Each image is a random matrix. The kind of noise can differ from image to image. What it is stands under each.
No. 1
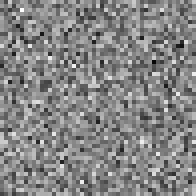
independent entries
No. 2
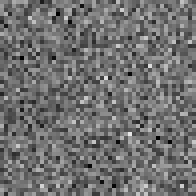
independent entries
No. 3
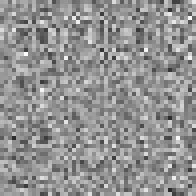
low rank plus noise
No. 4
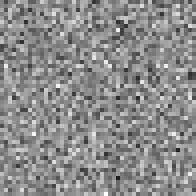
independent entries
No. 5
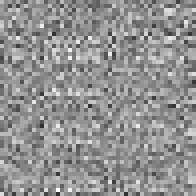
low rank plus noise
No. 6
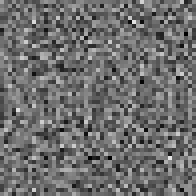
low rank plus noise
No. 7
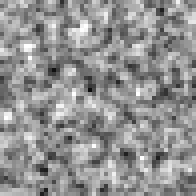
blotchy
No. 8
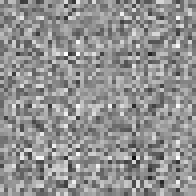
low rank plus noise
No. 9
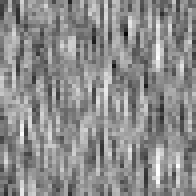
streaked along the columns
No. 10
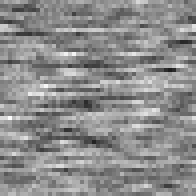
streaked along the rows
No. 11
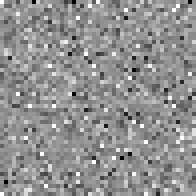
heavy tails
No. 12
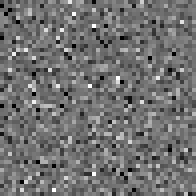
heavy tails
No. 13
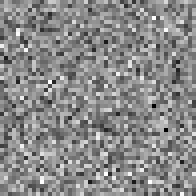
independent entries
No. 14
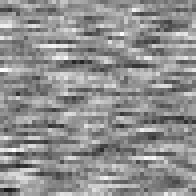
streaked along the rows
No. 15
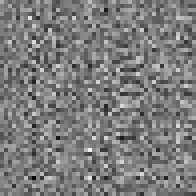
low rank plus noise
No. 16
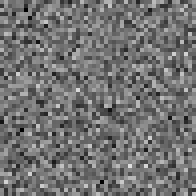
independent entries
